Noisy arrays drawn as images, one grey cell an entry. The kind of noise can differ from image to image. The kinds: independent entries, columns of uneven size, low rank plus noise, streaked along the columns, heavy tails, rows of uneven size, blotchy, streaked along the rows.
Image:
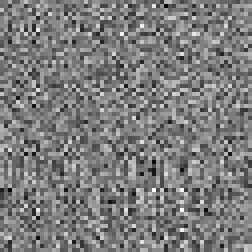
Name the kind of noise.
low rank plus noise
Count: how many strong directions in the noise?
one
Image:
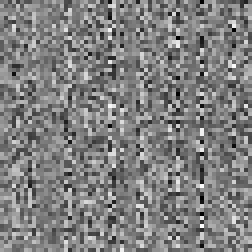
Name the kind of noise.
columns of uneven size
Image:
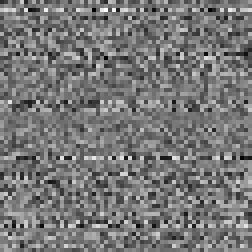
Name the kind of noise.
rows of uneven size
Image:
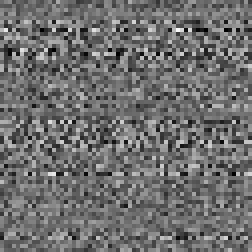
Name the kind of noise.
rows of uneven size
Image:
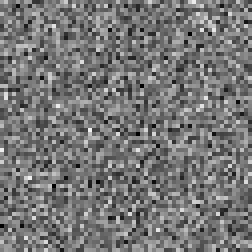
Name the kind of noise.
independent entries
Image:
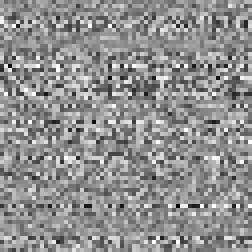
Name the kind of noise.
rows of uneven size
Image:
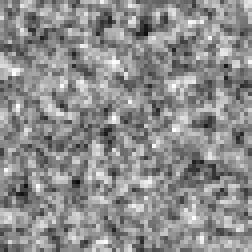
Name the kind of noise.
blotchy
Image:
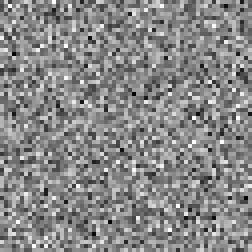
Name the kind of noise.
independent entries
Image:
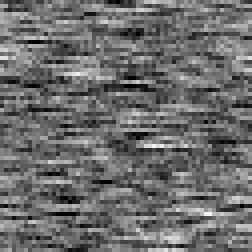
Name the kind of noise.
streaked along the rows
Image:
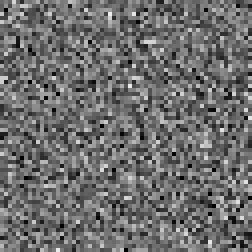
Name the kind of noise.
independent entries
